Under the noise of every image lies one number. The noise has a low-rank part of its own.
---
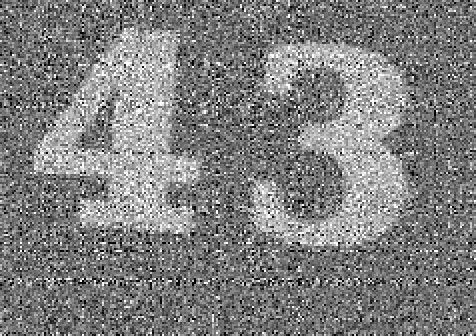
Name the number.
43
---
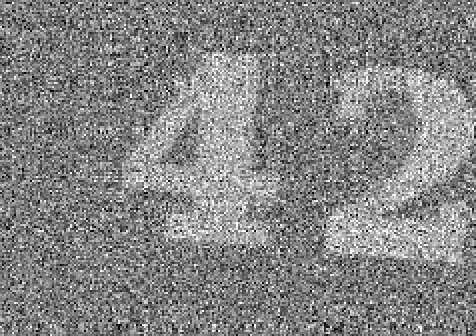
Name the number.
42
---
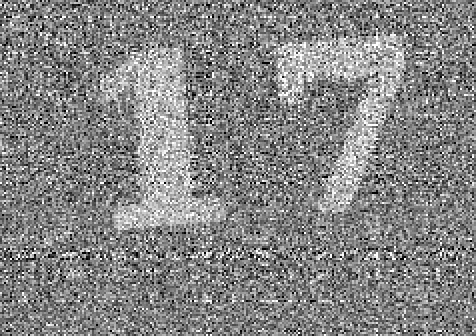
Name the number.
17
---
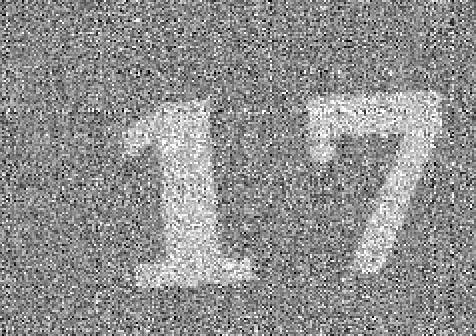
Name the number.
17
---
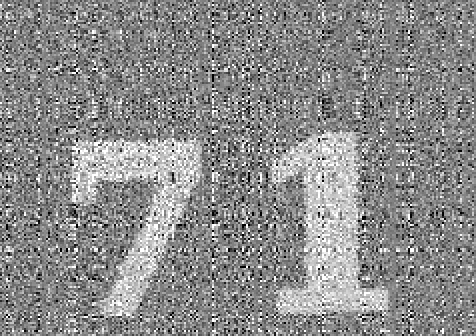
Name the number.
71
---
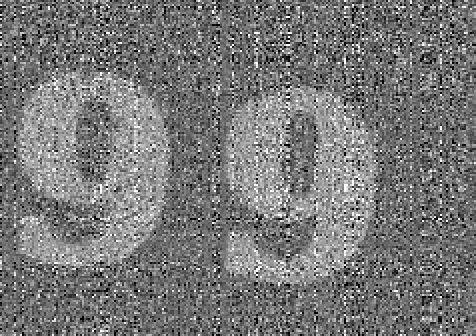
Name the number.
99
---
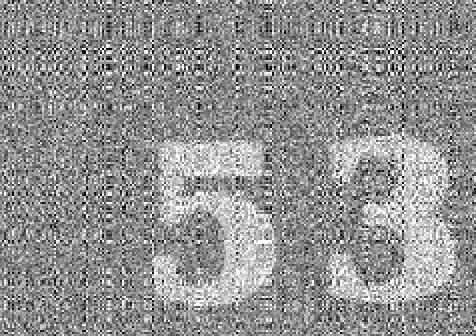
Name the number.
53
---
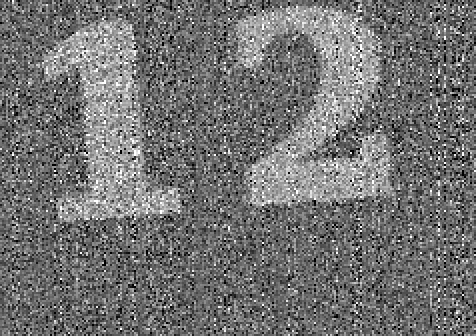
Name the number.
12
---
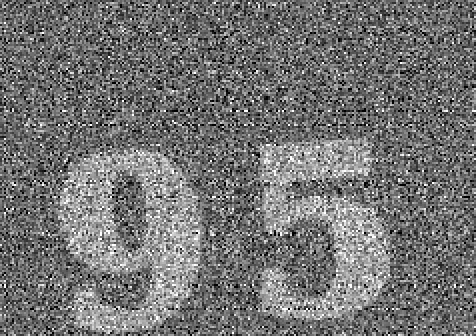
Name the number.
95
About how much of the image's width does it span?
two thirds
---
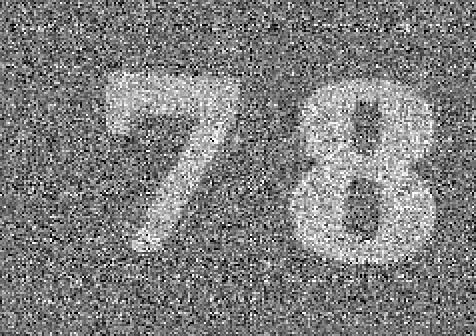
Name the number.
78
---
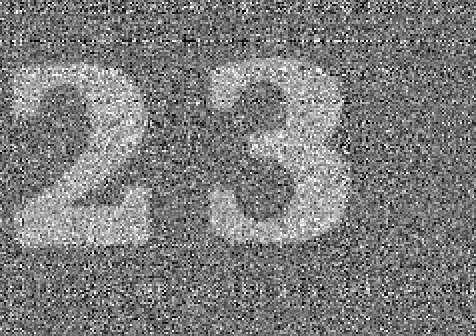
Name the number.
23
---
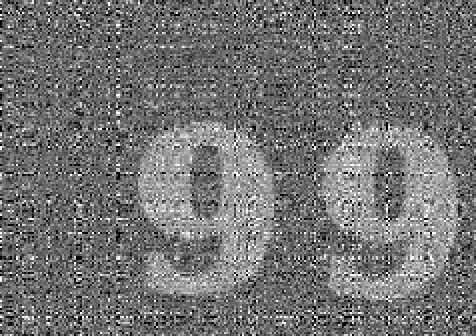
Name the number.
99
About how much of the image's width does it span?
two thirds
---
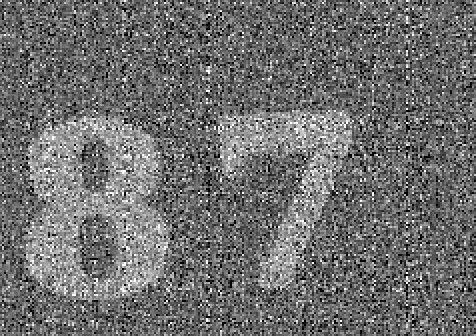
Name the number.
87
